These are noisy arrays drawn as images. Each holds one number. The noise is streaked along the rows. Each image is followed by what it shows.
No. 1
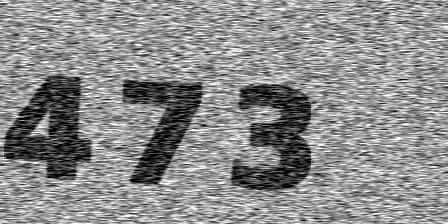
473
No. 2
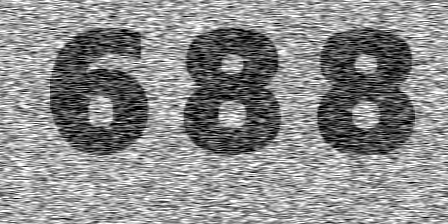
688
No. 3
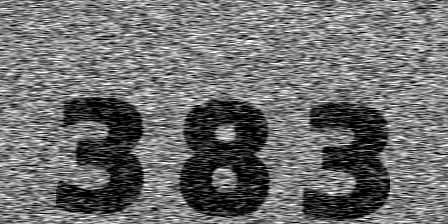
383
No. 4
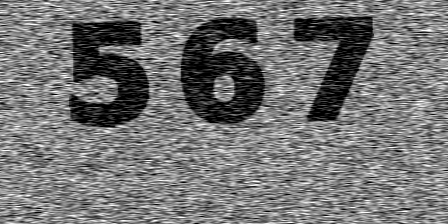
567
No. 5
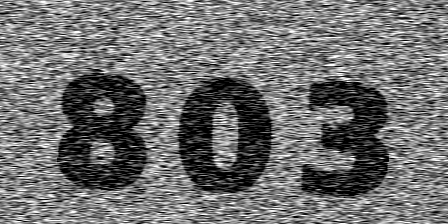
803
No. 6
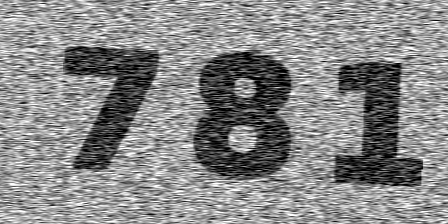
781
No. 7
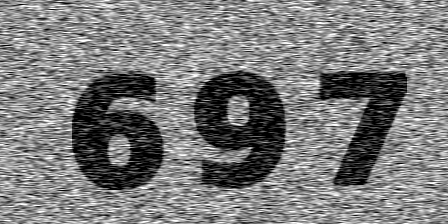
697
